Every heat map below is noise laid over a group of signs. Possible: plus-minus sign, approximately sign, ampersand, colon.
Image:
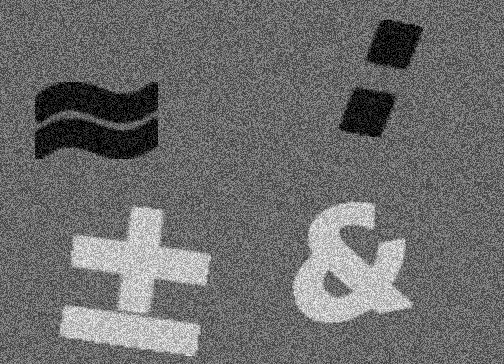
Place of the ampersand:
bottom right
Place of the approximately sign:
top left
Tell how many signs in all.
4
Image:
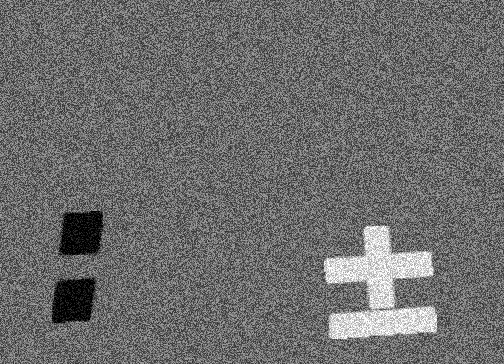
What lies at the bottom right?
plus-minus sign
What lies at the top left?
nothing
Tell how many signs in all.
2
